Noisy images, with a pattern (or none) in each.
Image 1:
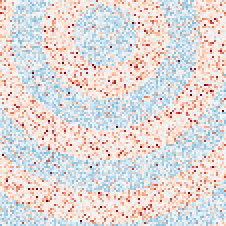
rings round one point
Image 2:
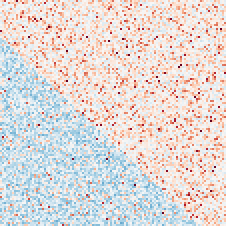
a sharp edge
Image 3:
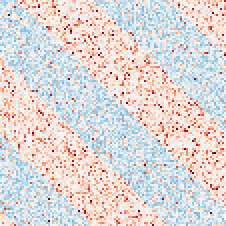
diagonal stripes
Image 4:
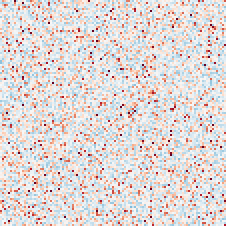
only noise
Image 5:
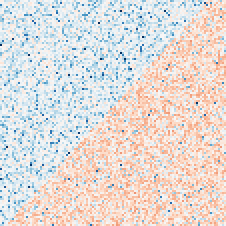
a sharp edge
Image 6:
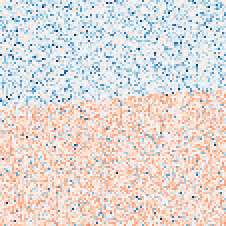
a sharp edge
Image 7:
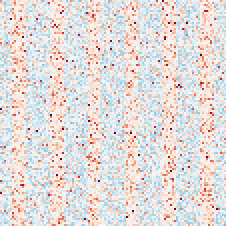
vertical stripes
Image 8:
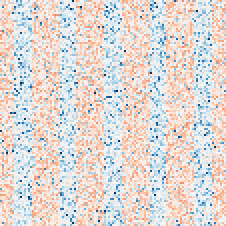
vertical stripes
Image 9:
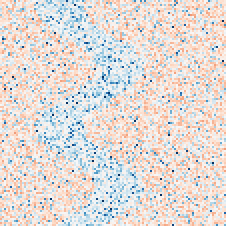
a wavy band
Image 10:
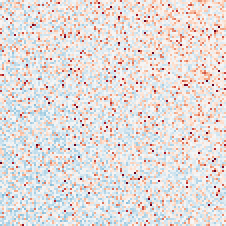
a smooth slope
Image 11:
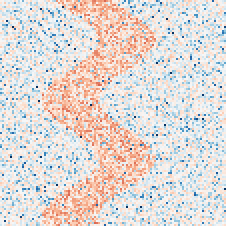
a wavy band
